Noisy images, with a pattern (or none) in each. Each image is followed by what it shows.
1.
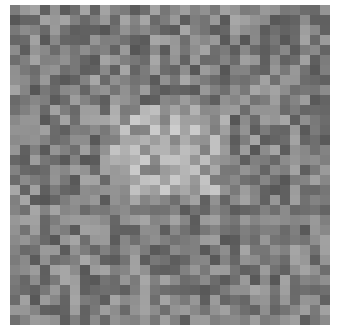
one block
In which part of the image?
centre
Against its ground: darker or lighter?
lighter
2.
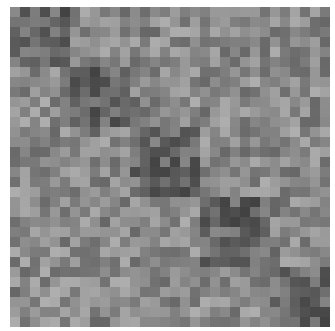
blocks along the diagonal
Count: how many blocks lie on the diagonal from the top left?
5
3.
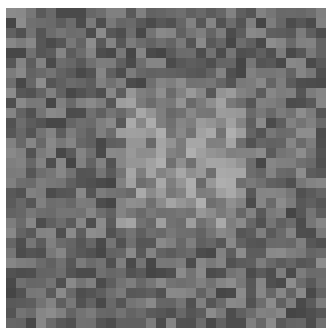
one block
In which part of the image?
centre
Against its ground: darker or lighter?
lighter
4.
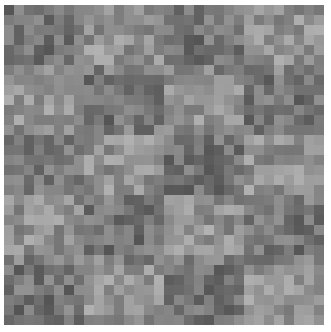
a checkerboard
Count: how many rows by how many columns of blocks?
5 by 4
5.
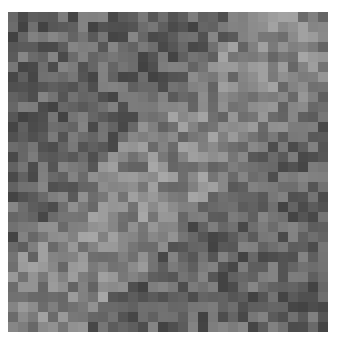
a diagonal band
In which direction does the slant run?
bottom left to top right
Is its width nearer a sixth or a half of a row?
a half
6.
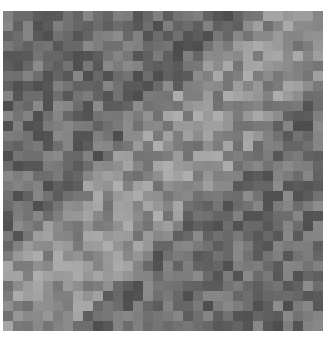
a diagonal band
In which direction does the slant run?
bottom left to top right
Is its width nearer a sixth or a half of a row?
a half
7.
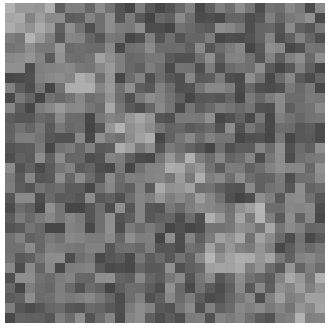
blocks along the diagonal
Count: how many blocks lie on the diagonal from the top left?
6
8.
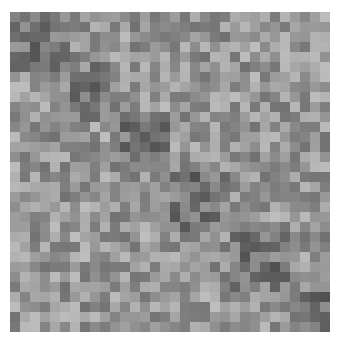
blocks along the diagonal
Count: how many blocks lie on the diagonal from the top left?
6
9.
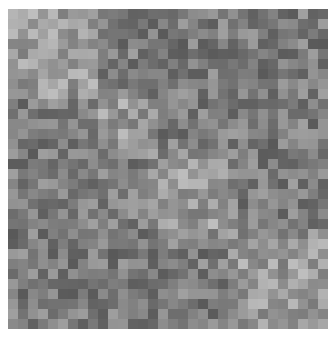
blocks along the diagonal
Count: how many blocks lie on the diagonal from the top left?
4
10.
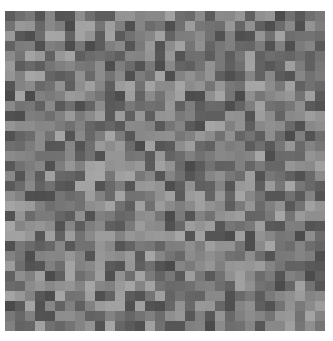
only noise
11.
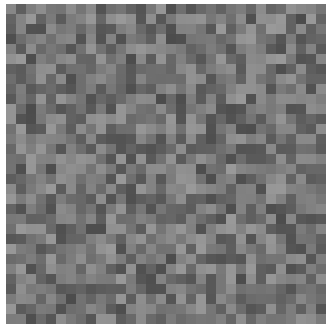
only noise
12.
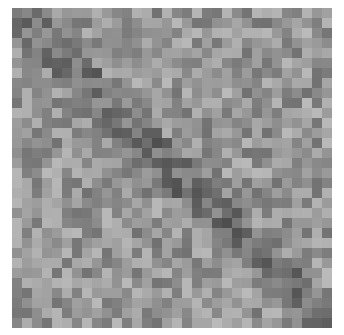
a diagonal band
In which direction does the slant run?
top left to bottom right
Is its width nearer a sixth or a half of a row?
a sixth
